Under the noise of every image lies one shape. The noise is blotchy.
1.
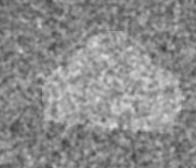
cloud
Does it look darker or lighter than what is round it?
lighter
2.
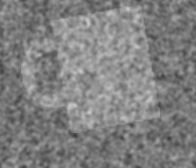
cup
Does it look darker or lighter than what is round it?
lighter
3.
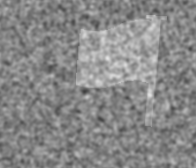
flag
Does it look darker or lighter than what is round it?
lighter
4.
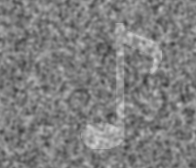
musical note
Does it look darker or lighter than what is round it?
lighter
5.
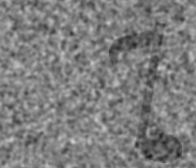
musical note
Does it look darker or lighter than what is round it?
darker
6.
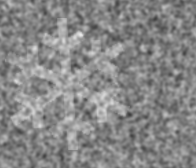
snowflake
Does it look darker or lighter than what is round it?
lighter
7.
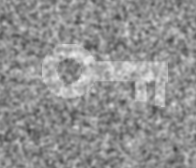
key
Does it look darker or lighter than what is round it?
lighter
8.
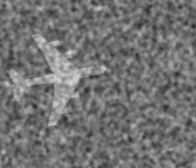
airplane
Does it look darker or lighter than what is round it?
lighter
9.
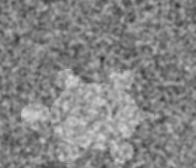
turtle
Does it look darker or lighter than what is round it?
lighter
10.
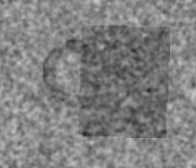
cup
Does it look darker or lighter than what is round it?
darker
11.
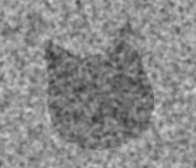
cat's head
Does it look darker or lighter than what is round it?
darker
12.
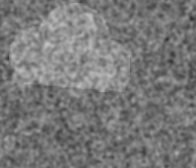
cloud
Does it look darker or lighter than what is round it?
lighter
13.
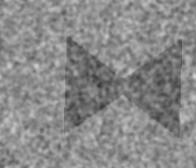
bow tie
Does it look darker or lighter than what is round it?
darker
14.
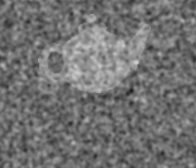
teapot
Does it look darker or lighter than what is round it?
lighter
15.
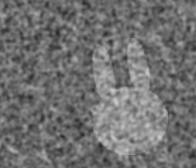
rabbit's head
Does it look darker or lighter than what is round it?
lighter
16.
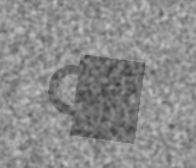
cup
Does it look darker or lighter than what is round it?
darker
